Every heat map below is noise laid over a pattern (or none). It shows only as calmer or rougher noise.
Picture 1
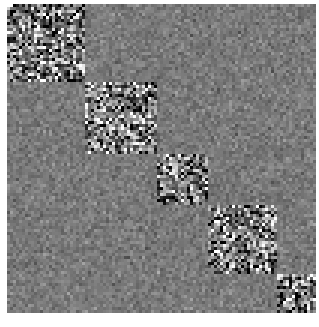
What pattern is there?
blocks along the diagonal
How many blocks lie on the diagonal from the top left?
5
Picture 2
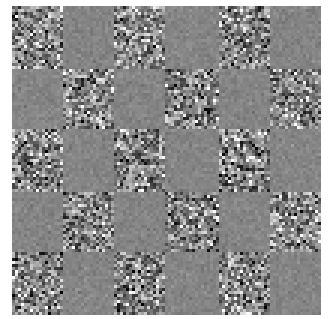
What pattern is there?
a checkerboard
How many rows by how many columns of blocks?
5 by 6
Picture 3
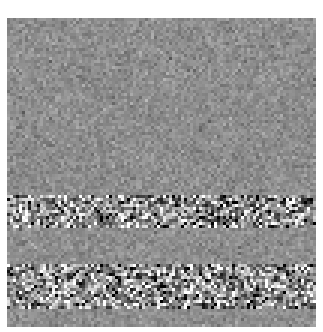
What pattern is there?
bands of rows
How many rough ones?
2
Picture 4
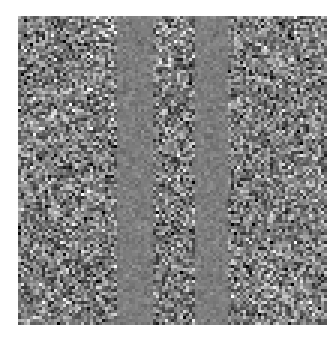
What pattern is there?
bands of columns
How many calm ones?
2
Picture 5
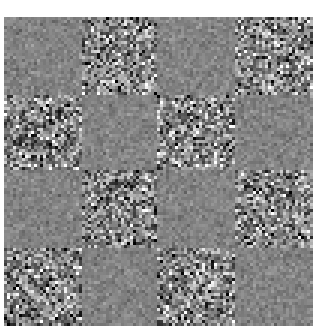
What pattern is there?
a checkerboard
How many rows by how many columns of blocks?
4 by 4
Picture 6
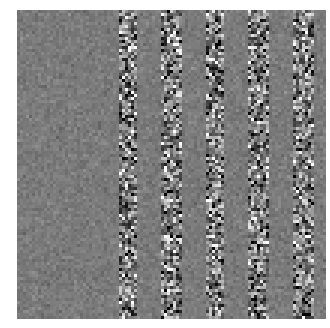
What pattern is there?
bands of columns
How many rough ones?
5
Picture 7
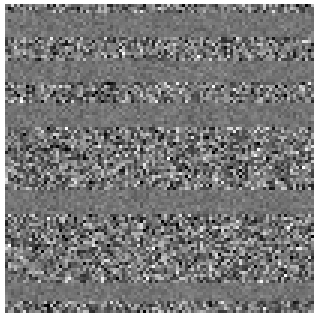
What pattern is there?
bands of rows
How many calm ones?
5
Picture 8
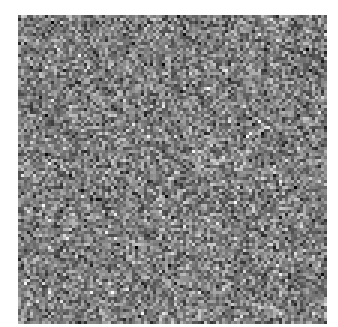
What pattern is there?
only noise
